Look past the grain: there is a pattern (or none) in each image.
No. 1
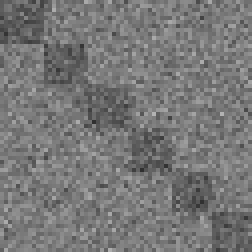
blocks along the diagonal
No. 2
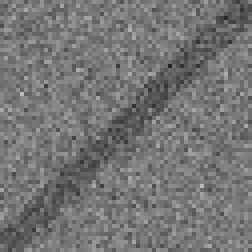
a diagonal band
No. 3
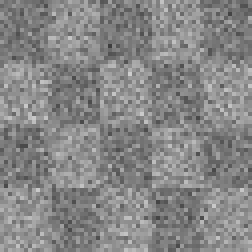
a checkerboard
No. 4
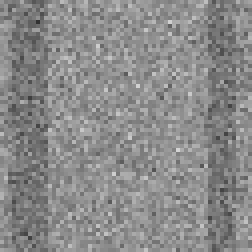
bands of columns
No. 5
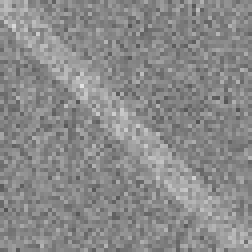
a diagonal band
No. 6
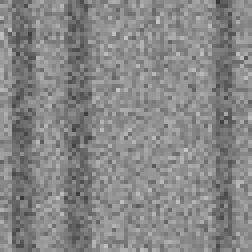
bands of columns
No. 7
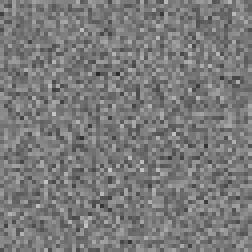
only noise
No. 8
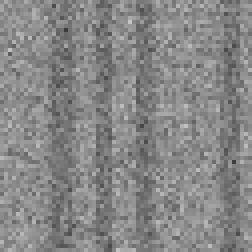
bands of columns
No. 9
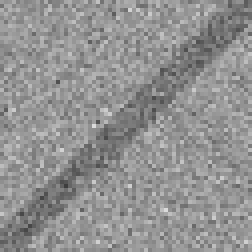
a diagonal band
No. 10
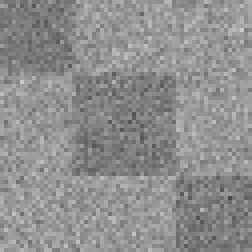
blocks along the diagonal
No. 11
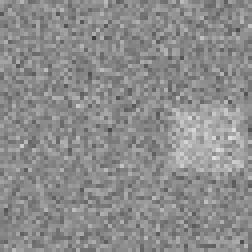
one block
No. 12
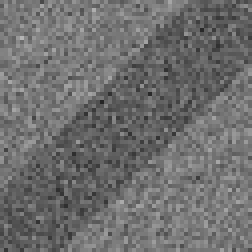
a diagonal band
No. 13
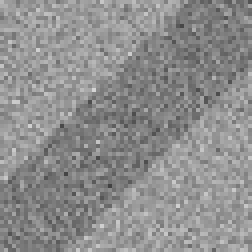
a diagonal band
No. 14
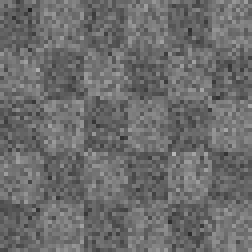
a checkerboard
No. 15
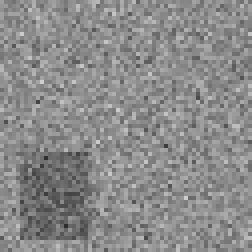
one block
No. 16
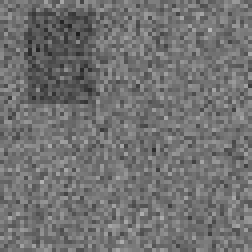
one block
